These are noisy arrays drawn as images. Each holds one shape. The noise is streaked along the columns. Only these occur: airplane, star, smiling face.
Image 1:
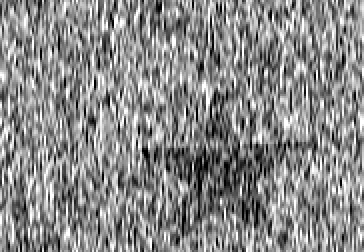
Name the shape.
star
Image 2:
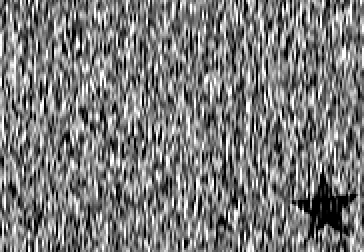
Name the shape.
star
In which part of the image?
bottom right
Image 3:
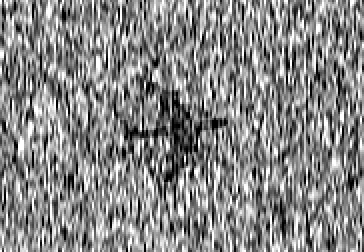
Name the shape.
airplane
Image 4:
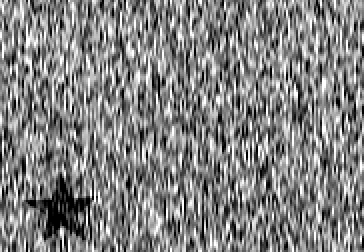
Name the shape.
star
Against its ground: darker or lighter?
darker
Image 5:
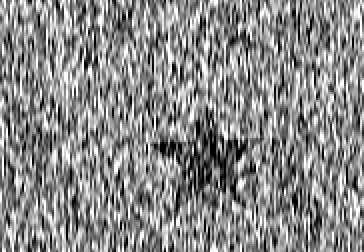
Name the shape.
star
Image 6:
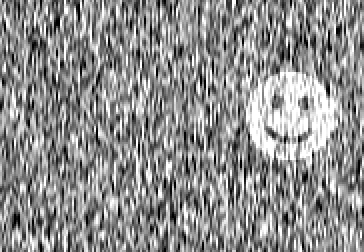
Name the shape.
smiling face
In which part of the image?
middle right
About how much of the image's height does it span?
a third
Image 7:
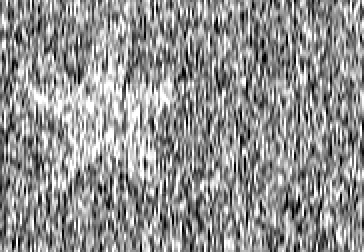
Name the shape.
star
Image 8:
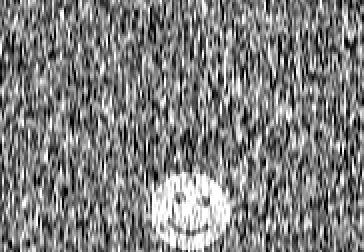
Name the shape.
smiling face
